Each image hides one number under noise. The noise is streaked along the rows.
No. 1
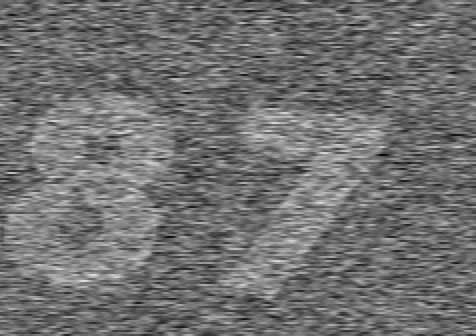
87
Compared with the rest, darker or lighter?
lighter
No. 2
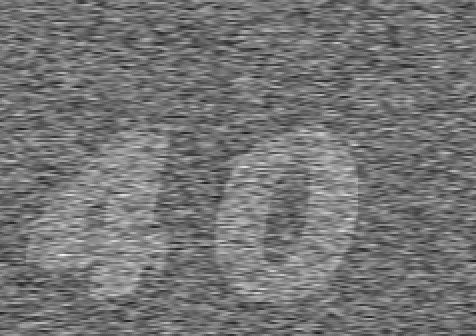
40
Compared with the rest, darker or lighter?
lighter
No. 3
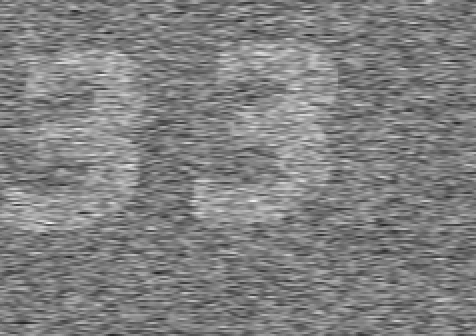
33
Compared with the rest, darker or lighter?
lighter
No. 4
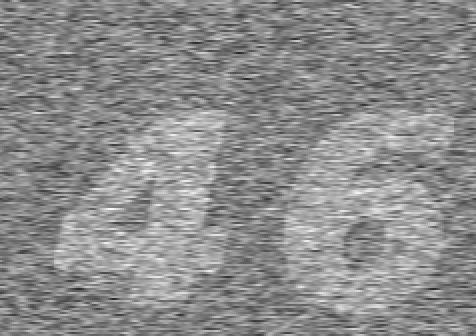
46
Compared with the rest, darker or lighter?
lighter
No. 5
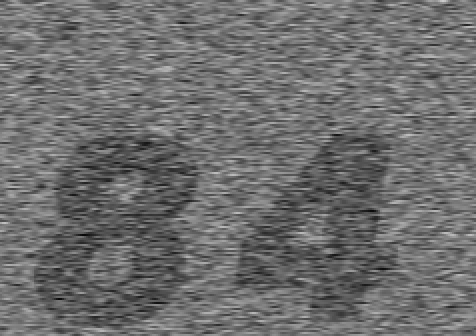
84
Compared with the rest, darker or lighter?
darker
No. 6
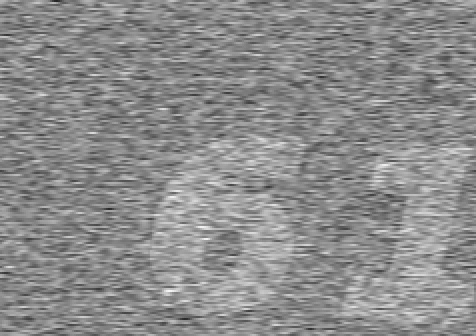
61
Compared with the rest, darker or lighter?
lighter
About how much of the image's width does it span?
two thirds
